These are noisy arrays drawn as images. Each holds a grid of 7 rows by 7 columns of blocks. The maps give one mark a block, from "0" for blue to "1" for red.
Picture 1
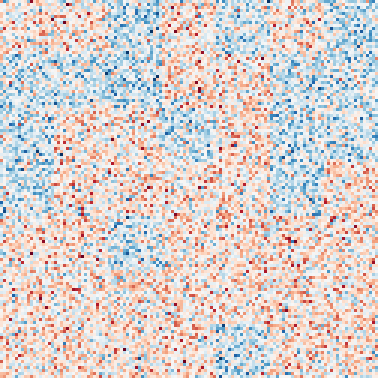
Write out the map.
1 1 0 1 0 1 0
0 0 0 1 1 0 0
0 1 1 0 1 0 0
0 1 1 1 1 0 1
1 1 0 1 1 1 1
1 1 1 1 1 1 1
1 1 1 1 0 1 1
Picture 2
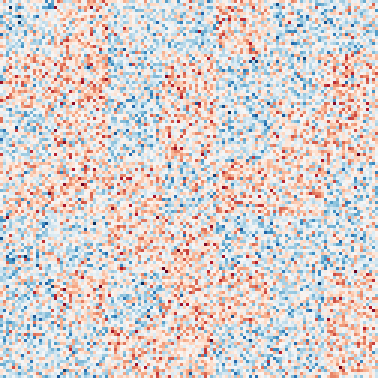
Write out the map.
0 1 0 0 1 0 0
1 1 0 1 0 0 1
0 1 0 1 0 1 1
1 1 1 0 1 1 0
0 0 1 1 0 0 0
0 1 0 1 1 0 1
0 0 1 1 0 0 1
